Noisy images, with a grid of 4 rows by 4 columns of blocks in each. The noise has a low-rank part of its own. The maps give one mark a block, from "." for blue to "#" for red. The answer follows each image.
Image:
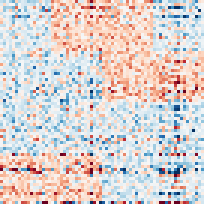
. # # .
. . # #
. . . .
# # . .
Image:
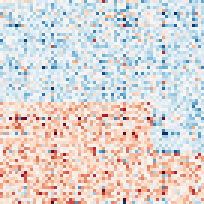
. . . .
. . . .
# # # .
# # # #
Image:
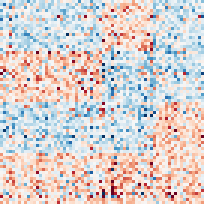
. . # .
# # . .
. . . #
# # # #
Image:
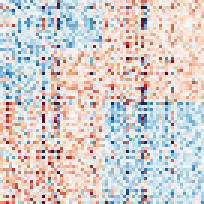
. . # #
. # # #
# # . .
# # . .
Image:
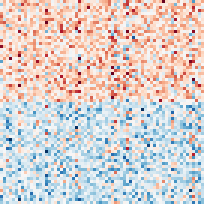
# # # #
# # # #
. . . .
. . . .
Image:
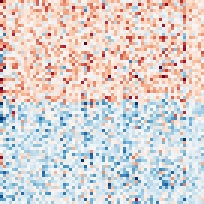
# # # #
# # # #
. . . .
. . . .
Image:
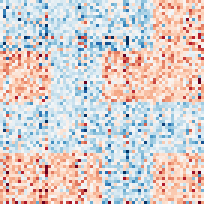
. . . #
# . # #
. . . .
# # . #
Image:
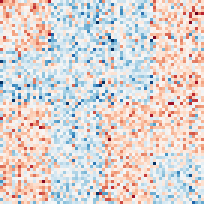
# . . #
. . . #
# . # #
# . # .
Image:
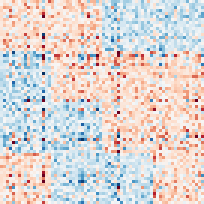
# # . .
. # # #
. . # #
# . . #
